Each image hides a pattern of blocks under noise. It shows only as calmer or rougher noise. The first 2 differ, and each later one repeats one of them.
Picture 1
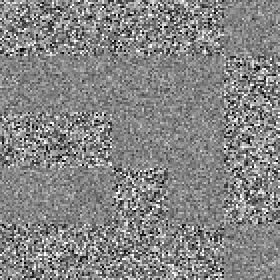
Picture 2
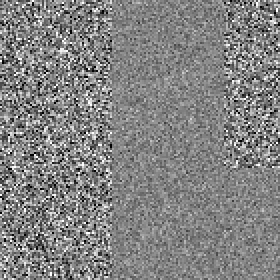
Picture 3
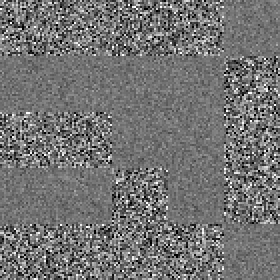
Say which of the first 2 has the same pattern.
1
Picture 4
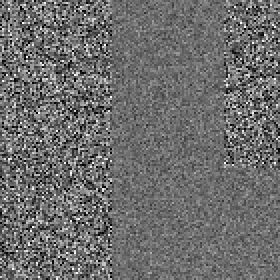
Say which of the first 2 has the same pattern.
2
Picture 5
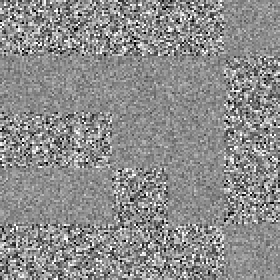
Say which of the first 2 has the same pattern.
1
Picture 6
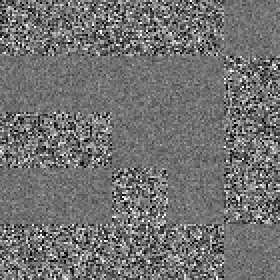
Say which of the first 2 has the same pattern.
1
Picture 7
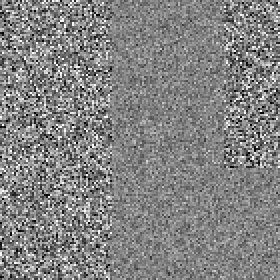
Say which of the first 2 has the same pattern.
2
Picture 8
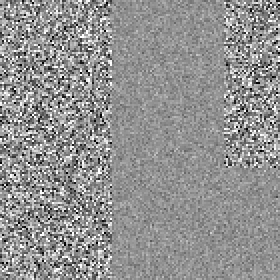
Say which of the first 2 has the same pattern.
2
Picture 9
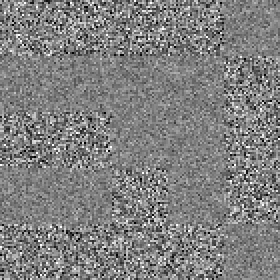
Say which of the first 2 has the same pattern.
1
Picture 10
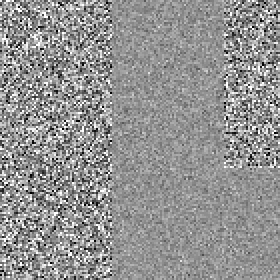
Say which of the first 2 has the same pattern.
2
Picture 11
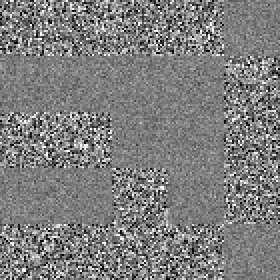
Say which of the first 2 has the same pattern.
1
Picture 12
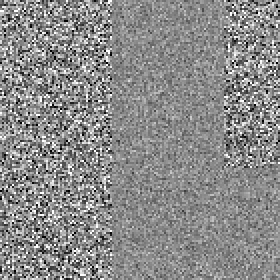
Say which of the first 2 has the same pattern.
2
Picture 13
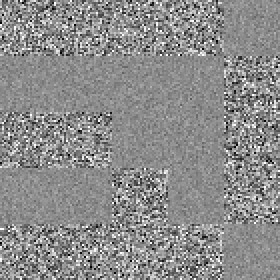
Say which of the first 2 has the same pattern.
1
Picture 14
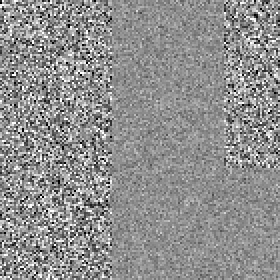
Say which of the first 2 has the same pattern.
2
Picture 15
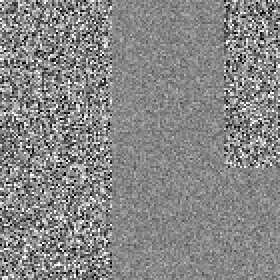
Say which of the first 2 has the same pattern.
2
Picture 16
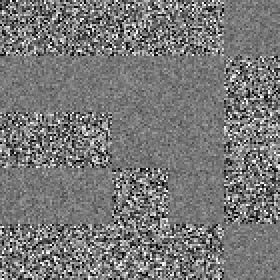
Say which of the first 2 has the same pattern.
1
